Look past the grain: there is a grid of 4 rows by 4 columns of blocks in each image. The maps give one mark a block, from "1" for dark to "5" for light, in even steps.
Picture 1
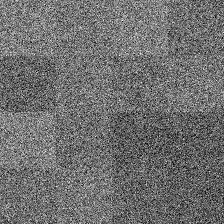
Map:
5453
2434
5311
3421
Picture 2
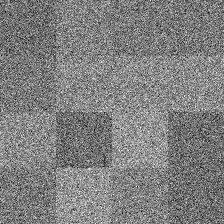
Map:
1322
2444
4151
2531
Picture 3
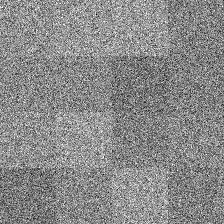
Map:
4552
3312
4523
1352
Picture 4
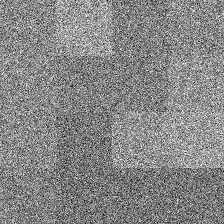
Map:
3523
3224
3145
2111
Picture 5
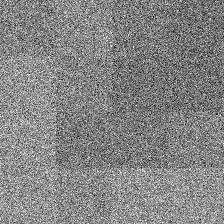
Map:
3421
5311
5223
5455
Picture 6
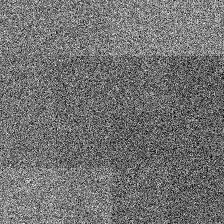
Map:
4455
3221
3211
5421
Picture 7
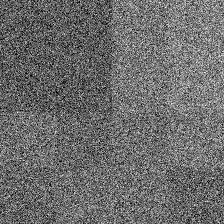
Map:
1145
1145
3234
2332
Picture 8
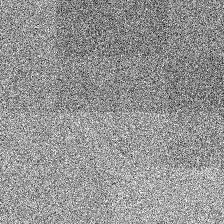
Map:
3112
3221
4443
4455
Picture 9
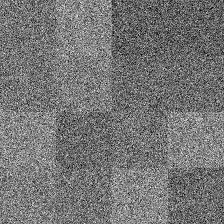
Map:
3511
3422
5235
4352
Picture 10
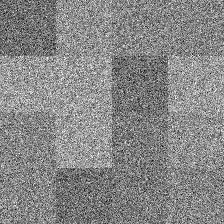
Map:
1433
5515
3524
3123
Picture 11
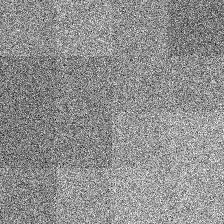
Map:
3431
1233
1245
2455
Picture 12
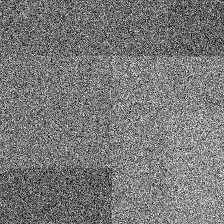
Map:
2221
3344
3345
1145
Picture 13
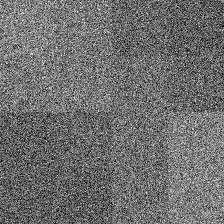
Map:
5421
4432
1235
1135
